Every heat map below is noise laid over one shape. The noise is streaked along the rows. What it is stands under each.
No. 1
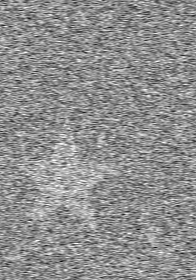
star
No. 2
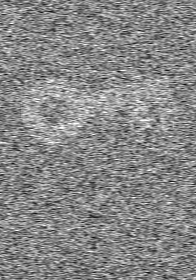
key
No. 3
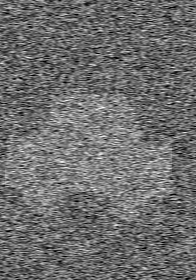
car
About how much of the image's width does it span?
nearly all
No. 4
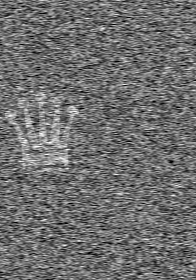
chess queen
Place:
middle left
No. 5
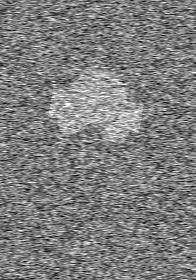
car
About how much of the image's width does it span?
half
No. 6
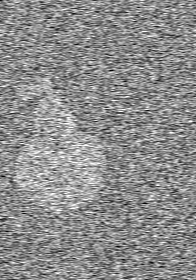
pear
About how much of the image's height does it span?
half
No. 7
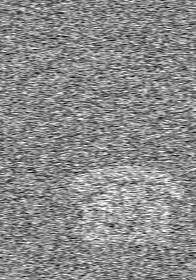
telephone
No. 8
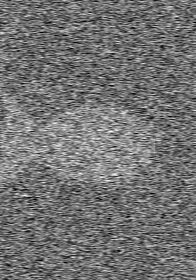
fish
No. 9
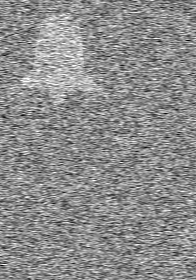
bell
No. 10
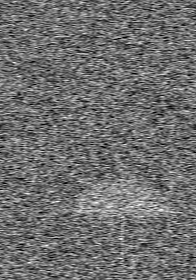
umbrella
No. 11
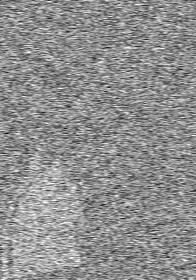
chess knight
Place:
bottom left
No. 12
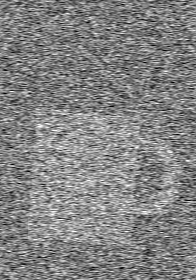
cup
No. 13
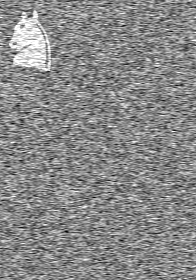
chess knight
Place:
top left
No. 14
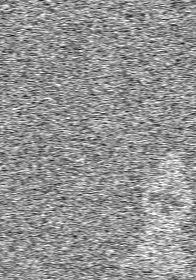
chess bishop
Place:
bottom right
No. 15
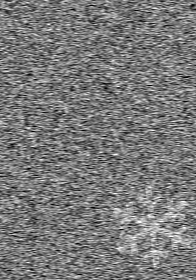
snowflake
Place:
bottom right
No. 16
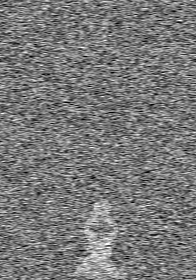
chess bishop
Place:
bottom middle
